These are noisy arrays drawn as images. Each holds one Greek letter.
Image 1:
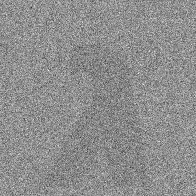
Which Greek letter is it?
lambda
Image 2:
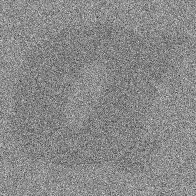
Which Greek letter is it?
alpha
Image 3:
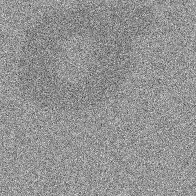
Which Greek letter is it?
sigma
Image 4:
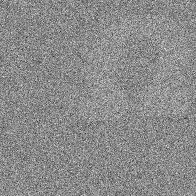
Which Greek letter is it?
omega
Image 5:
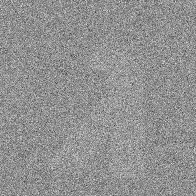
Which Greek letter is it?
lambda
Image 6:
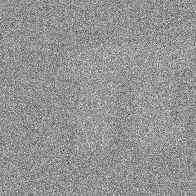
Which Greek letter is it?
pi
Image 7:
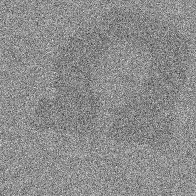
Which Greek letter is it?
omega
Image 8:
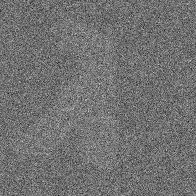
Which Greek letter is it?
lambda
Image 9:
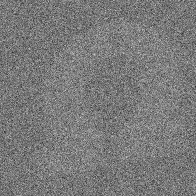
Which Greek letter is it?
omega
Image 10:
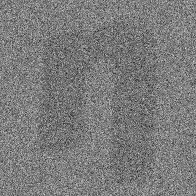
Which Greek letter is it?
eta
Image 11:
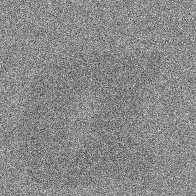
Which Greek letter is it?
alpha
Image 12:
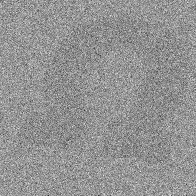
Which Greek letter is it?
omega
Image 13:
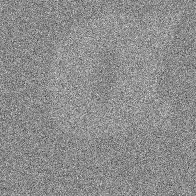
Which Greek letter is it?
alpha
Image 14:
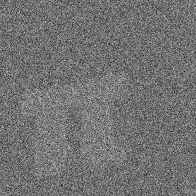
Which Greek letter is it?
pi
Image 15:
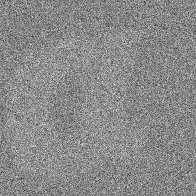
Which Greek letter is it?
alpha
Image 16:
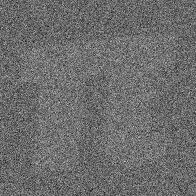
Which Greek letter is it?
pi
